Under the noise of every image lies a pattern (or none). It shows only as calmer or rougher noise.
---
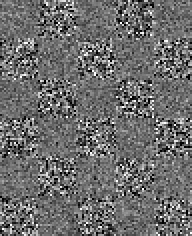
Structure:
a checkerboard
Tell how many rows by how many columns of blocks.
6 by 5
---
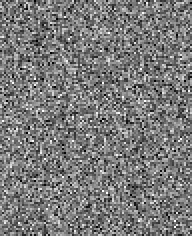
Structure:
only noise
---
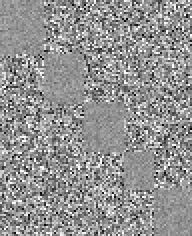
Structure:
blocks along the diagonal
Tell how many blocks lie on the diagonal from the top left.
5
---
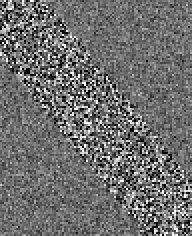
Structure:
a diagonal band
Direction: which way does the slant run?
top left to bottom right
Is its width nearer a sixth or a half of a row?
a half
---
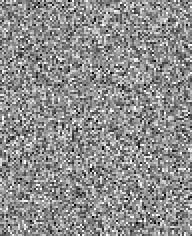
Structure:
only noise
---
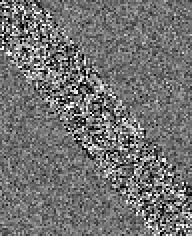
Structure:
a diagonal band
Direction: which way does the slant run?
top left to bottom right
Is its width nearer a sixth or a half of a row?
a half
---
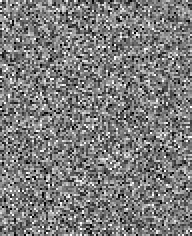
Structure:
only noise
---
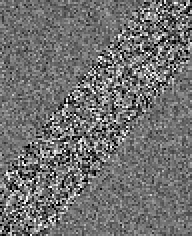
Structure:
a diagonal band
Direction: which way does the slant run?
bottom left to top right
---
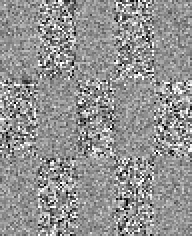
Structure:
a checkerboard
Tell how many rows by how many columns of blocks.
3 by 5
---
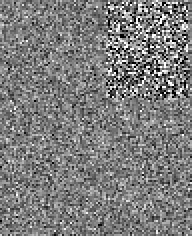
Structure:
one block
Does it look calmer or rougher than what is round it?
rougher
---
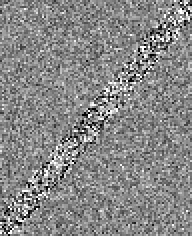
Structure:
a diagonal band
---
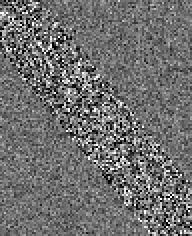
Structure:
a diagonal band
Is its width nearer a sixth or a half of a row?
a half
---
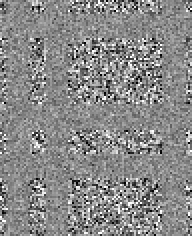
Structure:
bands of rows crossing bands of columns
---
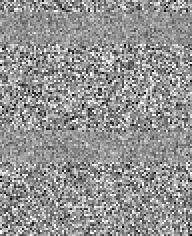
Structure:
bands of rows
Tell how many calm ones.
2
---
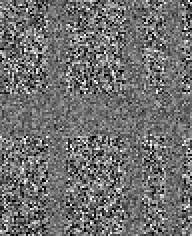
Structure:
bands of rows crossing bands of columns
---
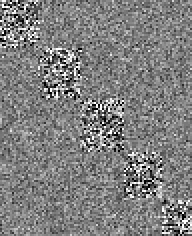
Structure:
blocks along the diagonal
